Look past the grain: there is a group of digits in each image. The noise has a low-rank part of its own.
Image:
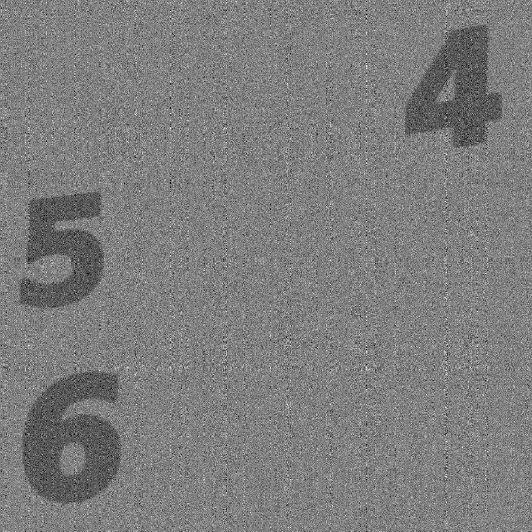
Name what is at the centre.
nothing
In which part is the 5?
middle left
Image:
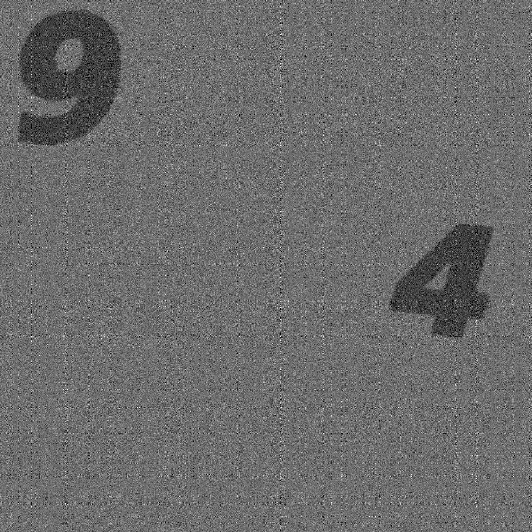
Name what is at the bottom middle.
nothing
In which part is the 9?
top left
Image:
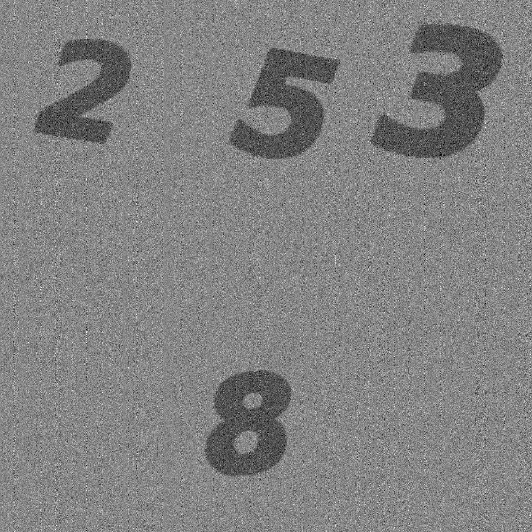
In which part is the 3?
top right
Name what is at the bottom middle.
8
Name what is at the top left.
2
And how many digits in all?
4
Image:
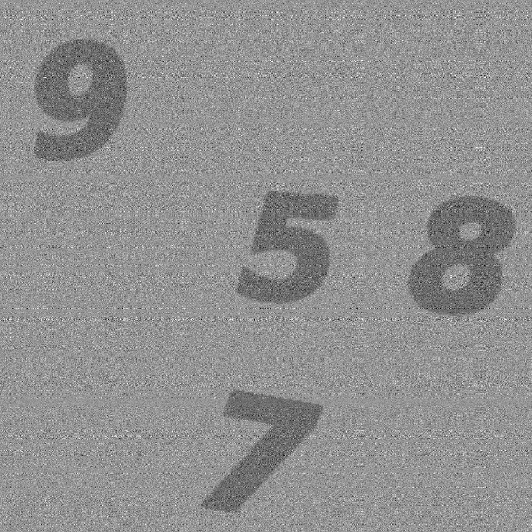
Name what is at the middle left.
nothing
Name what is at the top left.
9
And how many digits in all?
4
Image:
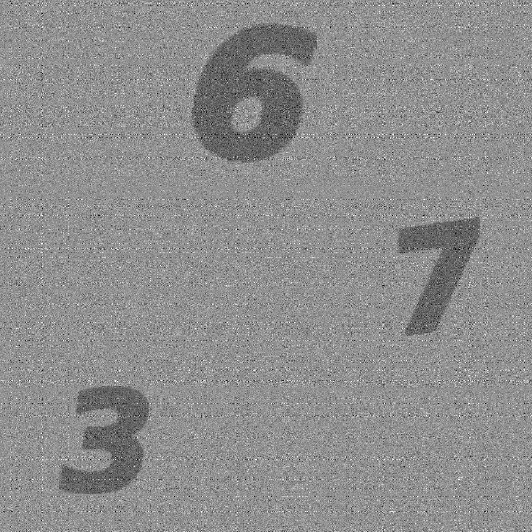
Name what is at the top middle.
6
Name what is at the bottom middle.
nothing
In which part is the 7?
middle right
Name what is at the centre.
nothing
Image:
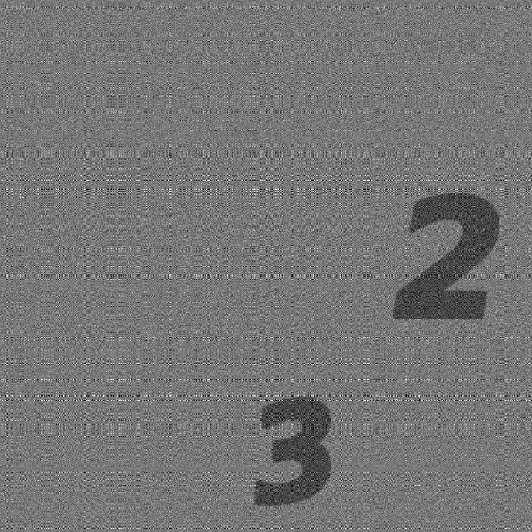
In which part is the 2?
middle right
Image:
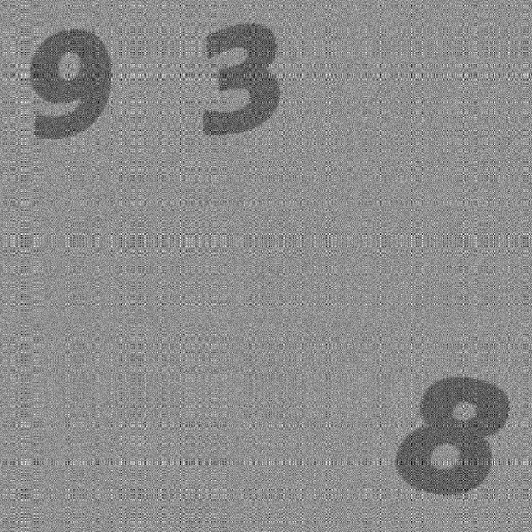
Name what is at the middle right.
nothing
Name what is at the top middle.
3
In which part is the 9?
top left
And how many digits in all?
3
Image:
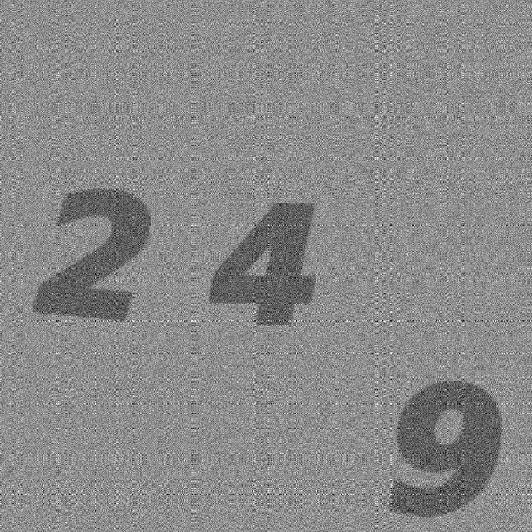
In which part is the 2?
middle left
